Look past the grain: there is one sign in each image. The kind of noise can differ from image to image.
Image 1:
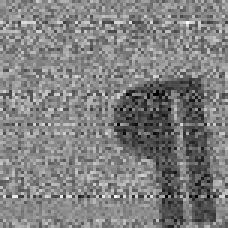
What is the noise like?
rows of uneven size
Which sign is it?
pilcrow
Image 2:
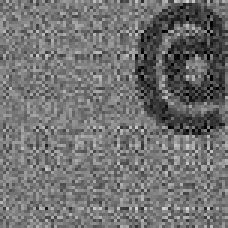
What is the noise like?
low rank plus noise
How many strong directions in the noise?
one
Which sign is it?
at sign
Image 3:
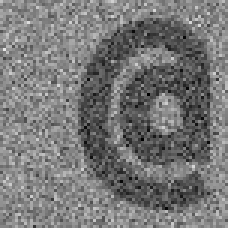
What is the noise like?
independent entries
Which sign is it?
at sign
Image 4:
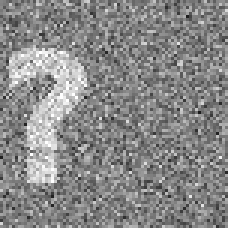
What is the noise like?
independent entries
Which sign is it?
question mark
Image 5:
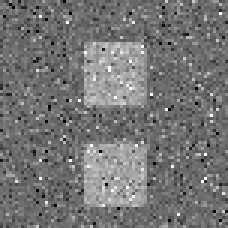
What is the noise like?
heavy tails
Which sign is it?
colon
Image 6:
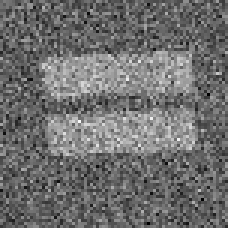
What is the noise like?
independent entries
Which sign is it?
equals sign
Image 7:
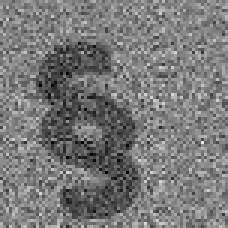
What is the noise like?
low rank plus noise
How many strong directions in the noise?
three or four
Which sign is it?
section sign
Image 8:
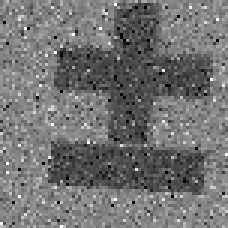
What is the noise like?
heavy tails
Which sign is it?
plus-minus sign
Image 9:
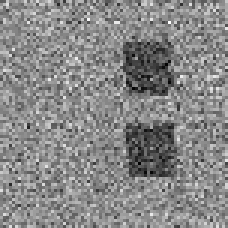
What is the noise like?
low rank plus noise
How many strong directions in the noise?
five to eight
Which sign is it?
colon
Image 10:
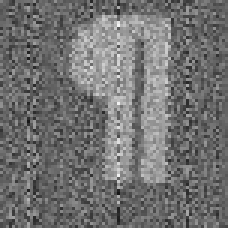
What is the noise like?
columns of uneven size
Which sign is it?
pilcrow
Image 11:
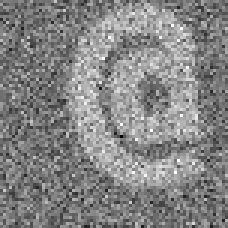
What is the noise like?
independent entries
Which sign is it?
at sign
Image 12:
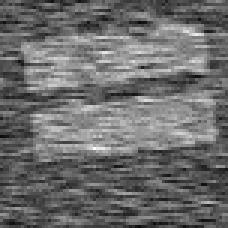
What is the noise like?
streaked along the rows
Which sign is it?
equals sign
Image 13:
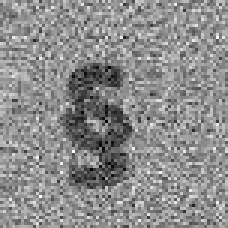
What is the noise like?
low rank plus noise
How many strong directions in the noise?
three or four
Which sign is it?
section sign
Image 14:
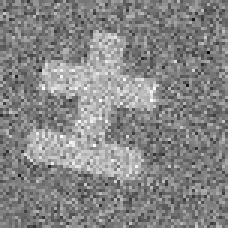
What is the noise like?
independent entries
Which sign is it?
plus-minus sign
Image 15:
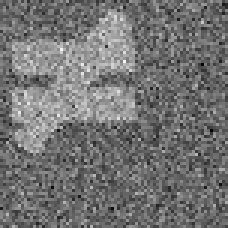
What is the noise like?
independent entries
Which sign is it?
not-equal sign
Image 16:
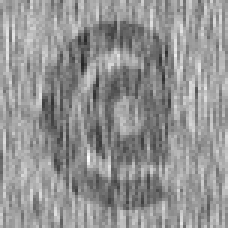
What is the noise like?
streaked along the columns
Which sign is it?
at sign
